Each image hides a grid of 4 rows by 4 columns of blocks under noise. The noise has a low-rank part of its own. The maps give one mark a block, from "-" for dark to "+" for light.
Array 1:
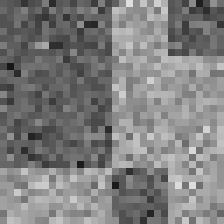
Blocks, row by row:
- - + -
- - + +
- - + +
+ + - +
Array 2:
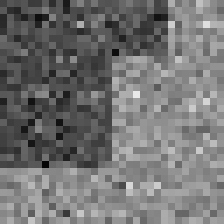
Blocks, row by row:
- - - +
- - + +
- - + +
+ + + +
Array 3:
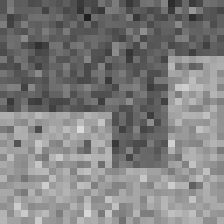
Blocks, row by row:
- - - -
- - - +
+ + - +
+ + + +
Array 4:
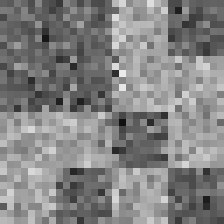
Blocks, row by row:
- - + -
- - + +
+ + - +
+ - + -
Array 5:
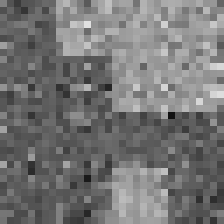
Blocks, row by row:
- + + +
- - + +
- - - -
- - + -
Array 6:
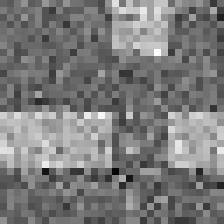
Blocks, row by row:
- - + -
- - - -
+ + - +
- - - -
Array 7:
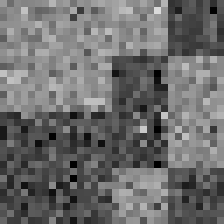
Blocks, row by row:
+ + + -
+ + - +
- - - +
- - + -
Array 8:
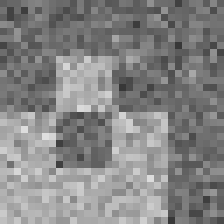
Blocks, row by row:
- - - -
- + - -
+ - + -
+ + + -
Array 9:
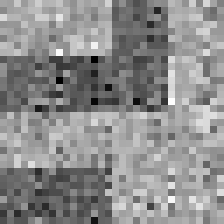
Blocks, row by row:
+ + - +
- - - +
+ + + +
- - + +
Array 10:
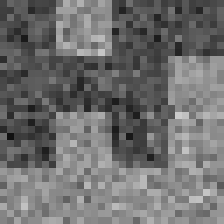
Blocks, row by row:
- + - -
- - - +
- + - +
+ + + +
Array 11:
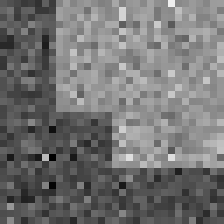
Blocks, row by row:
- + + +
- + + +
- - + +
- - - -
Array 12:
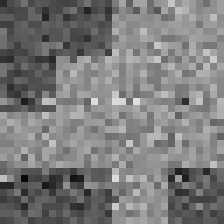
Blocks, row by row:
- - + +
- + + +
+ + + +
- - + -
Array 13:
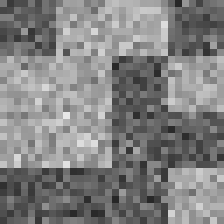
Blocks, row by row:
- + + -
+ + - +
+ + - -
- - - +
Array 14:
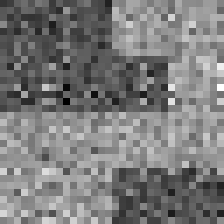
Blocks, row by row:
- - + +
- - - +
+ + + +
+ + - -
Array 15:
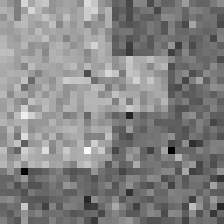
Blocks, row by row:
+ + - -
+ + + -
+ + - -
- - - -
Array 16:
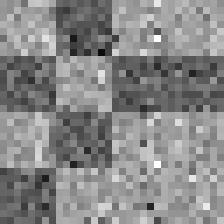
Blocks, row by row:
+ - + +
- + - -
+ - + +
- + + +
